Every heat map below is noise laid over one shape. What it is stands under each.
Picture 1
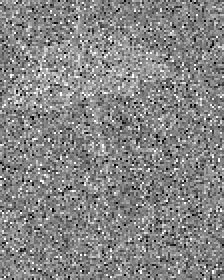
umbrella
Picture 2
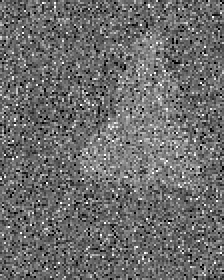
chess pawn
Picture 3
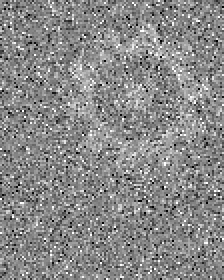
gear
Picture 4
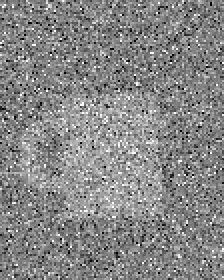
cup
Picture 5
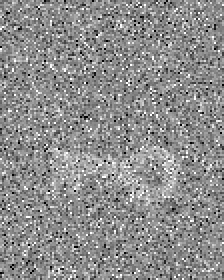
key
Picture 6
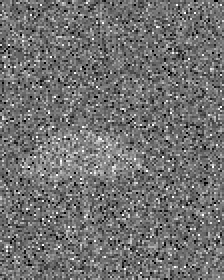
umbrella
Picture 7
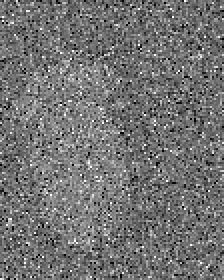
footprint
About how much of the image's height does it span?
two thirds
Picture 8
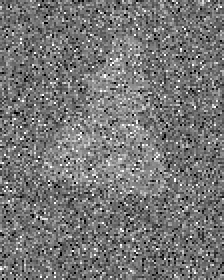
chess pawn
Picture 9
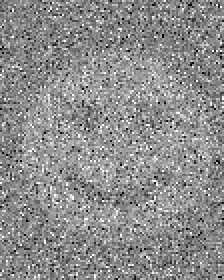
smiling face
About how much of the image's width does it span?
nearly all
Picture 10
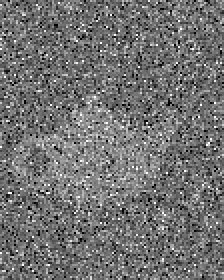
teapot
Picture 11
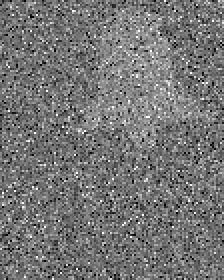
bell
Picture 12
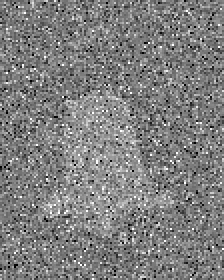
bell
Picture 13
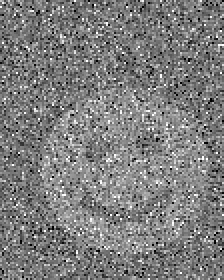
smiling face
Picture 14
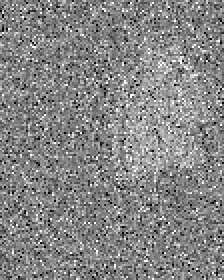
chess knight
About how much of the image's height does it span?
half
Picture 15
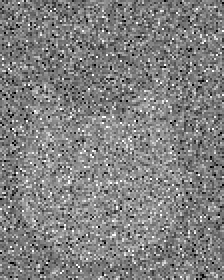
cat's head
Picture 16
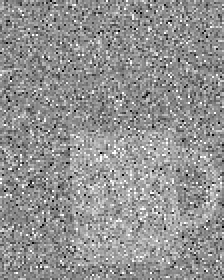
cup
